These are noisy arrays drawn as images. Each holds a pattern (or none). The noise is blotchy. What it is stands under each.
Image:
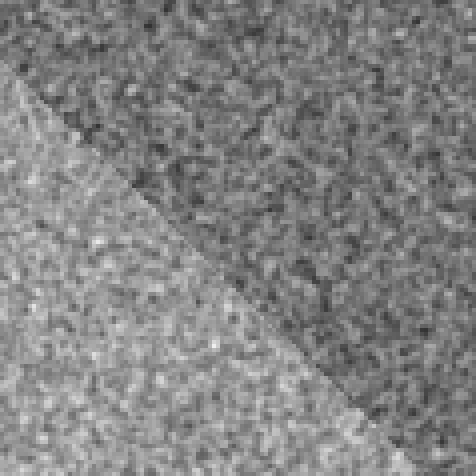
a sharp edge
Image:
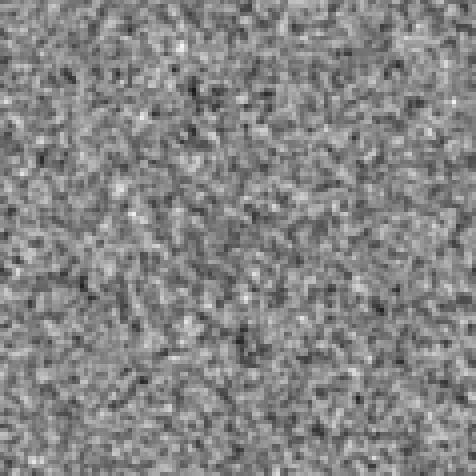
only noise
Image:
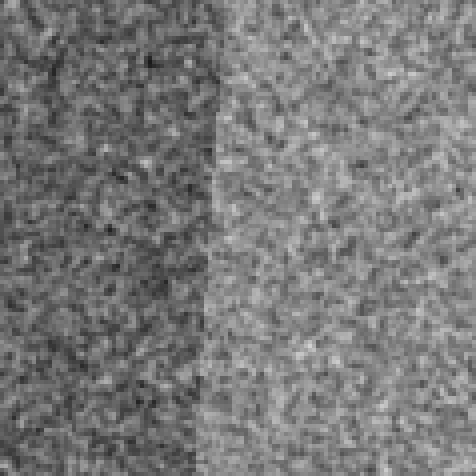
a sharp edge
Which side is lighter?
right
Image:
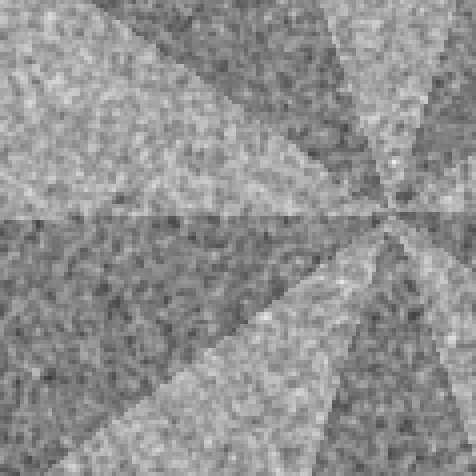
spokes from one point
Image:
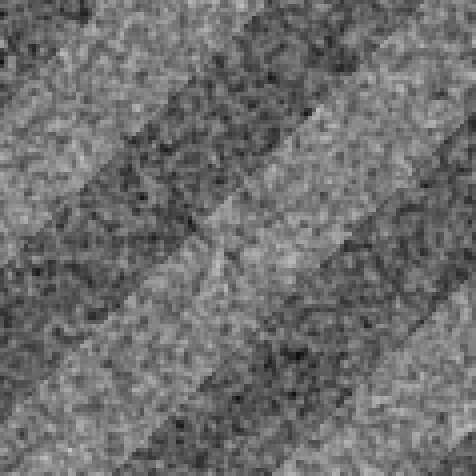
diagonal stripes
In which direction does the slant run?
bottom left to top right
